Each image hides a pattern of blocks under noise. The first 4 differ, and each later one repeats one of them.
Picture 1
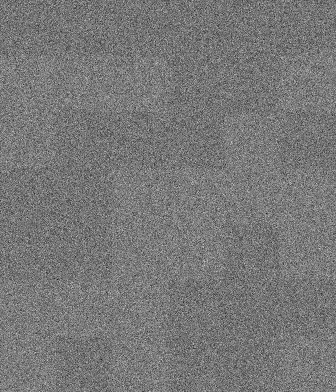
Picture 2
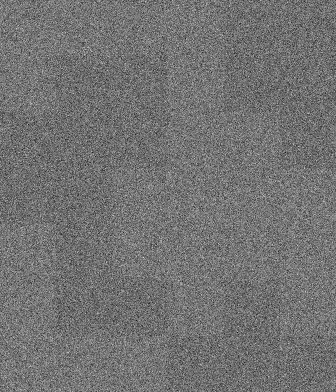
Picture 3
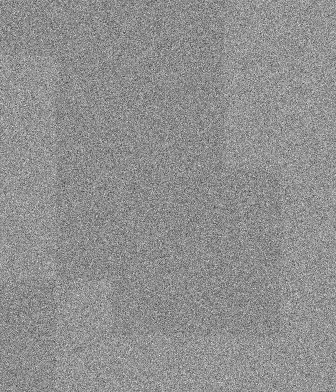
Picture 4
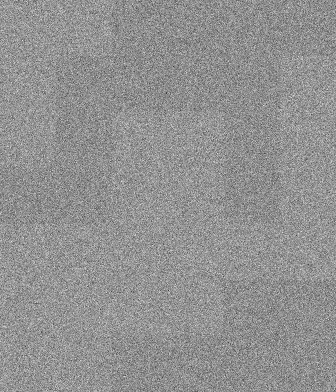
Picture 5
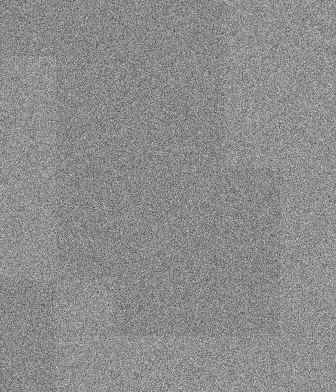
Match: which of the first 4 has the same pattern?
3
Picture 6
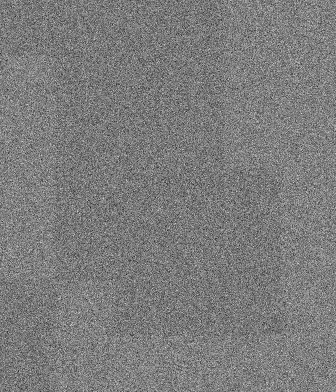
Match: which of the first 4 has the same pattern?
3
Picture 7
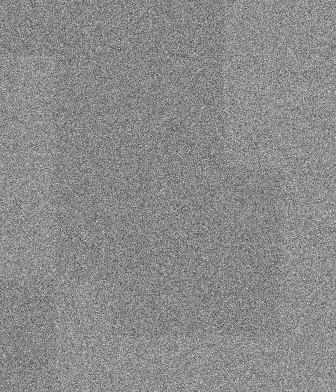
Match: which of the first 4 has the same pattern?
3
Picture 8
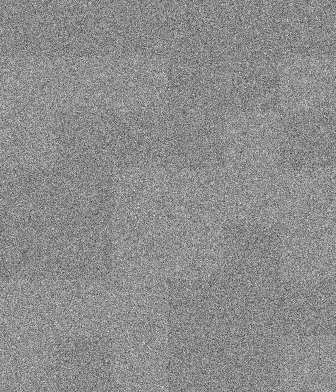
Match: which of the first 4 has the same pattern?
1
